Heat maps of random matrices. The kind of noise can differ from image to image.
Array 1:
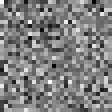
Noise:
low rank plus noise
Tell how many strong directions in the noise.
five to eight
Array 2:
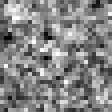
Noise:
blotchy
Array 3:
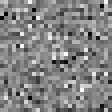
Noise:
heavy tails
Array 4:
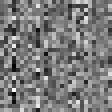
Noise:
columns of uneven size
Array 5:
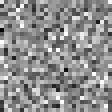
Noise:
independent entries
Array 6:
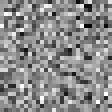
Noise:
low rank plus noise
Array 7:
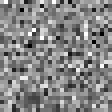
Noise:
independent entries
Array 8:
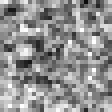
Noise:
blotchy
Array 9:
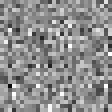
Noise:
low rank plus noise
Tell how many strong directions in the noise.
one
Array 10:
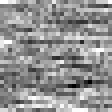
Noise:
streaked along the rows
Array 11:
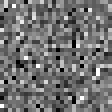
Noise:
heavy tails
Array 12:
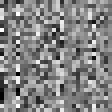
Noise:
columns of uneven size
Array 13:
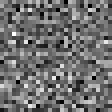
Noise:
low rank plus noise
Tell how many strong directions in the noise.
five to eight
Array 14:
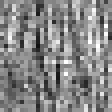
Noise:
streaked along the columns
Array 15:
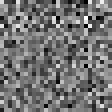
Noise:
low rank plus noise
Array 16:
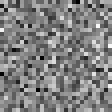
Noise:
low rank plus noise
